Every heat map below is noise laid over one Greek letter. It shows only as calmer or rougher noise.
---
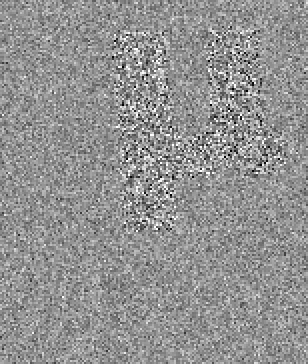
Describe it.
rough mu
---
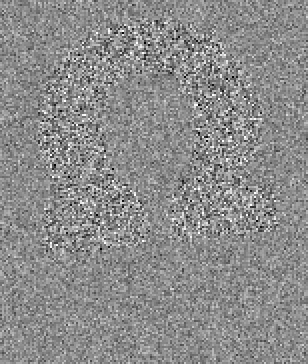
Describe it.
rough omega
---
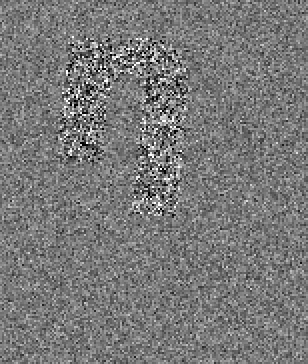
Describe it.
rough eta
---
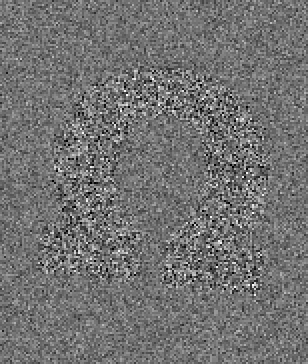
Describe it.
rough omega
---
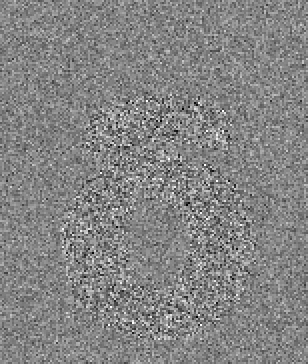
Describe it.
rough delta
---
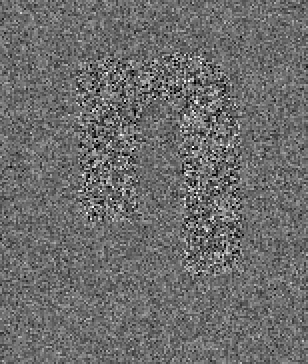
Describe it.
rough eta
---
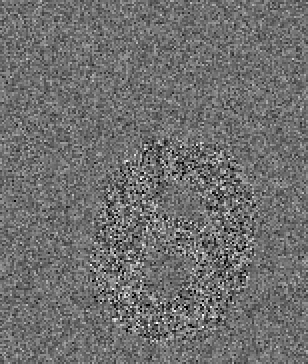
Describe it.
rough theta
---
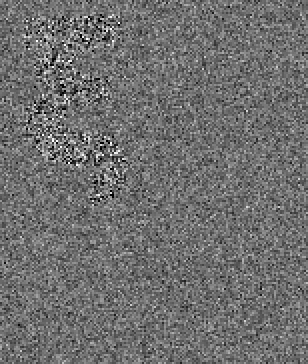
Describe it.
rough xi
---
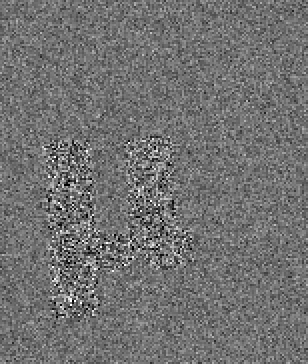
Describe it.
rough mu
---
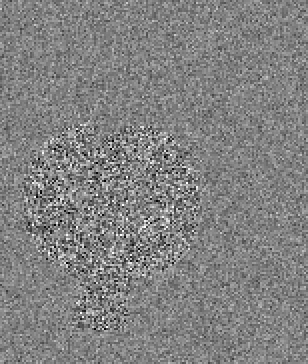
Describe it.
rough phi
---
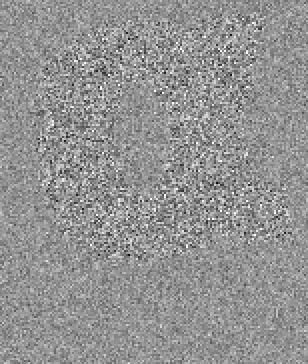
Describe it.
rough alpha
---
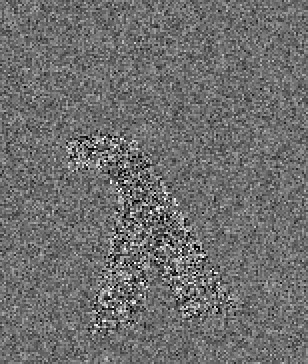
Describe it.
rough lambda
